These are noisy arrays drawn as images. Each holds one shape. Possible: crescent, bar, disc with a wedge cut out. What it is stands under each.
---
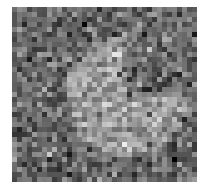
disc with a wedge cut out
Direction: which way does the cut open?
up and right
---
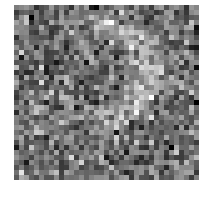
crescent
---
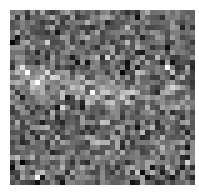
bar
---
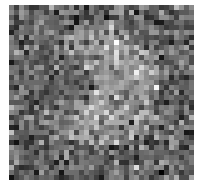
disc with a wedge cut out
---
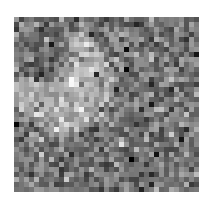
disc with a wedge cut out
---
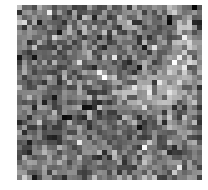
crescent
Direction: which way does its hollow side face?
up and left
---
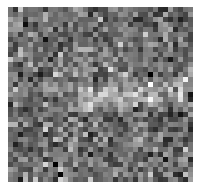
bar
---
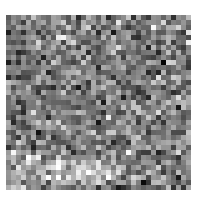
bar
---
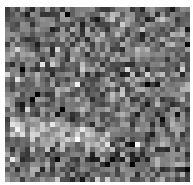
bar
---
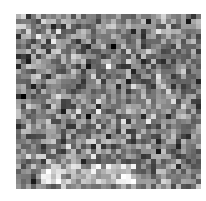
bar
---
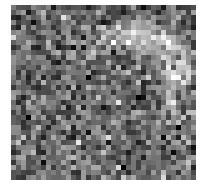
crescent
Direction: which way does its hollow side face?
down and left
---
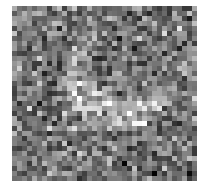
crescent
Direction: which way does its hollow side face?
up and right
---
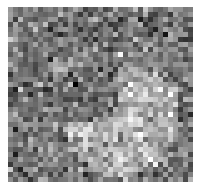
disc with a wedge cut out
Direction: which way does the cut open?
up and left
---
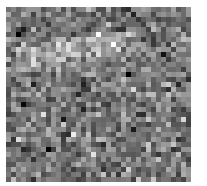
bar
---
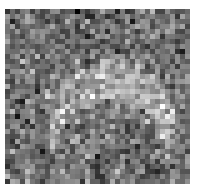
crescent
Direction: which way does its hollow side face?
down
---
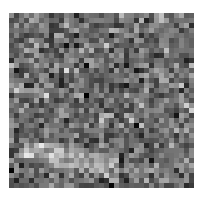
bar
